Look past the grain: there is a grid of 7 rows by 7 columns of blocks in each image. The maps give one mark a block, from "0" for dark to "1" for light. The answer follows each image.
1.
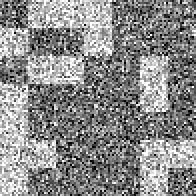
0 1 1 1 0 0 0
1 0 0 1 0 0 0
0 1 1 0 0 1 0
1 0 0 0 0 1 0
1 0 0 0 0 0 0
1 1 0 0 0 1 1
1 0 0 0 0 1 0
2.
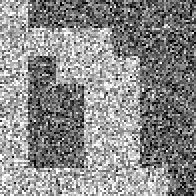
1 0 0 0 0 0 0
1 1 1 1 0 0 0
1 0 1 1 1 0 0
1 0 0 1 1 0 0
1 0 0 1 1 0 0
1 0 0 1 1 0 0
1 1 1 1 1 1 0
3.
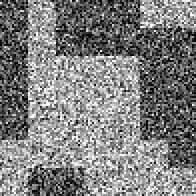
0 1 0 0 0 1 1
0 1 0 0 0 0 0
0 1 1 1 1 0 0
0 1 1 1 1 0 0
0 1 1 1 1 0 0
1 1 1 1 1 1 0
1 0 0 1 1 1 1
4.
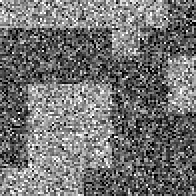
1 1 1 1 1 1 0
0 0 0 0 1 0 0
0 0 0 0 0 0 1
0 1 1 1 0 0 1
0 1 1 1 0 0 0
0 1 1 1 0 0 0
1 1 1 0 0 0 0
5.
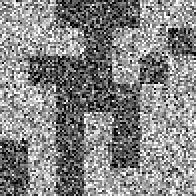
1 1 0 0 0 1 1
1 1 1 0 1 1 0
1 0 0 0 1 0 1
1 1 0 0 0 1 1
1 1 0 1 0 1 1
0 1 0 1 0 1 1
0 1 0 1 1 1 1
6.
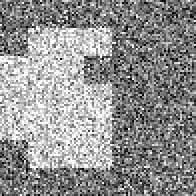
0 0 0 0 0 0 0
0 1 1 1 0 0 0
1 1 1 0 0 0 0
1 1 1 1 0 0 0
1 1 1 1 0 0 0
0 1 1 1 0 0 0
0 0 0 0 0 0 0
